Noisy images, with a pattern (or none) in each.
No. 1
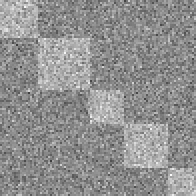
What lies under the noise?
blocks along the diagonal
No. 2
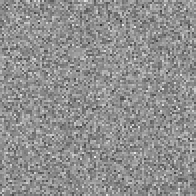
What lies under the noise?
only noise
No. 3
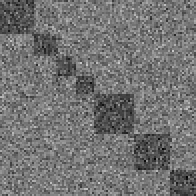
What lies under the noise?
blocks along the diagonal
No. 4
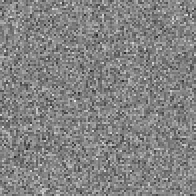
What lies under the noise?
only noise
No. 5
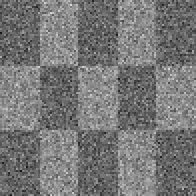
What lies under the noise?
a checkerboard
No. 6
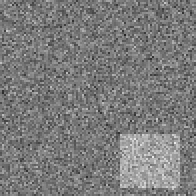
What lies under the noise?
one block
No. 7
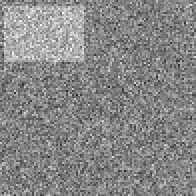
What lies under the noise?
one block
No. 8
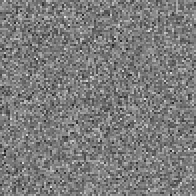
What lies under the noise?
only noise
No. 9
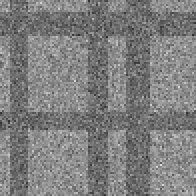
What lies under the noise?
bands of rows crossing bands of columns
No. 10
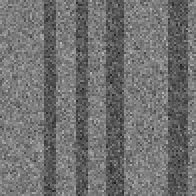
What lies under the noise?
bands of columns
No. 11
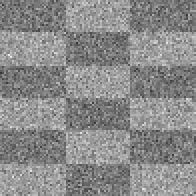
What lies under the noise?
a checkerboard
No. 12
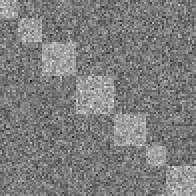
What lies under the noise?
blocks along the diagonal
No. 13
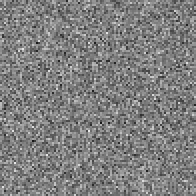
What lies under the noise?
only noise
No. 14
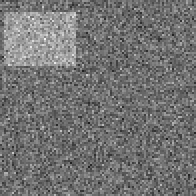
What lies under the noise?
one block
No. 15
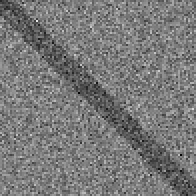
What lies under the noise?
a diagonal band
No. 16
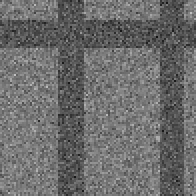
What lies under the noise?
bands of rows crossing bands of columns
